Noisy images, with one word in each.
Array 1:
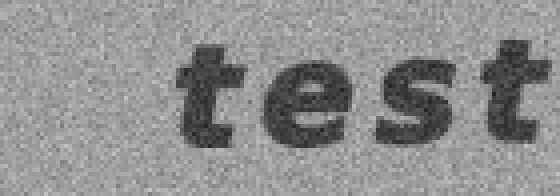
test
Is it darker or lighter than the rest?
darker
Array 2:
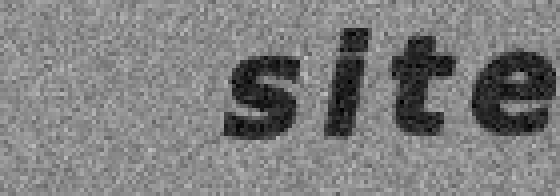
site
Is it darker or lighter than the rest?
darker
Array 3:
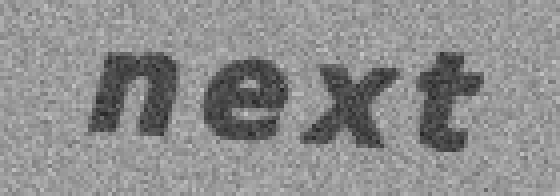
next
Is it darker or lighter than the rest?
darker
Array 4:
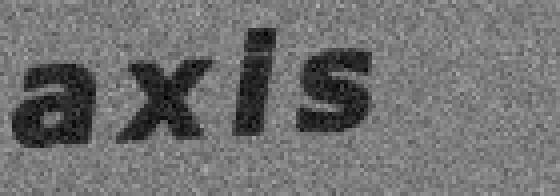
axis
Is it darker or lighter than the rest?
darker
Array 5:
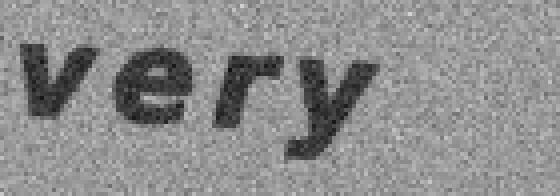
very
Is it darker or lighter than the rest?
darker
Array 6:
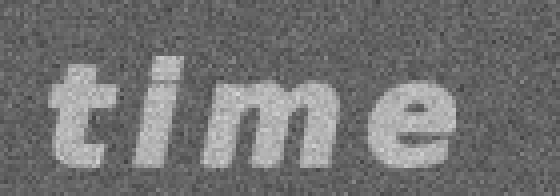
time
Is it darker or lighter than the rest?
lighter
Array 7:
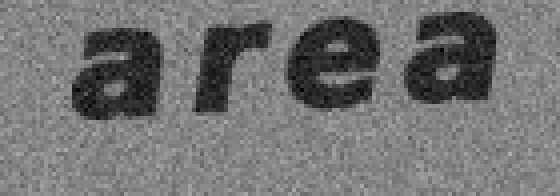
area
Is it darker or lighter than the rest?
darker
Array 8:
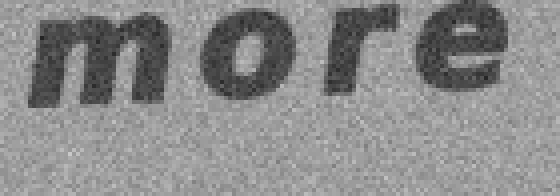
more
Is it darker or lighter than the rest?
darker
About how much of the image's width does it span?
nearly all
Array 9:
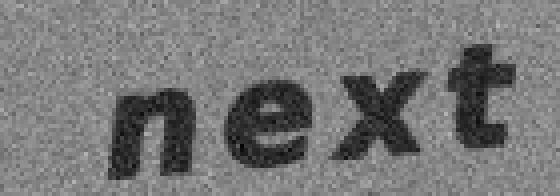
next
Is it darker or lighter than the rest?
darker
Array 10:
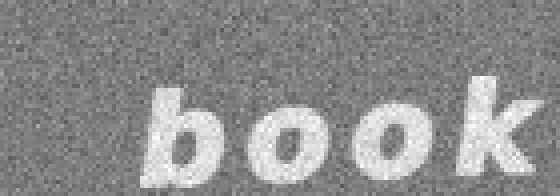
book
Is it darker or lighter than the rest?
lighter
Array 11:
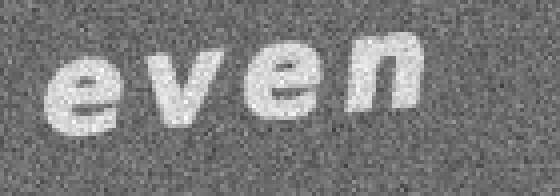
even
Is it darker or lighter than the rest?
lighter
